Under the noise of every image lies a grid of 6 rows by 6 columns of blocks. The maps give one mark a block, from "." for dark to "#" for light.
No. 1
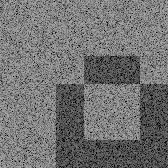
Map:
######
######
###..#
##.##.
##.##.
##....
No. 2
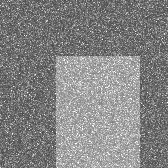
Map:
......
......
..###.
..###.
..###.
..###.
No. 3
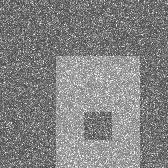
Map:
......
......
..###.
..###.
..#.#.
..###.
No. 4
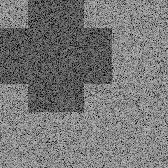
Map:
#..###
....##
....##
#..###
######
######
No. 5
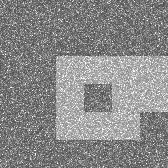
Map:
......
......
..####
..#.##
..###.
......
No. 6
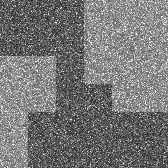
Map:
...###
...###
##.###
##..##
#.....
#.....
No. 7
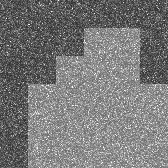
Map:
......
...##.
..###.
.#####
.#####
.#####
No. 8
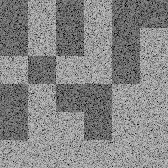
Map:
.#.#..
.#.#.#
#.##.#
.#..##
.##.##
######
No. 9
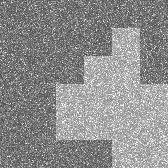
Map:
......
....#.
...##.
..####
..####
....##
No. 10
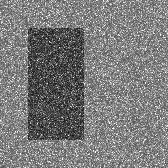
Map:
######
#..###
#..###
#..###
#..###
######
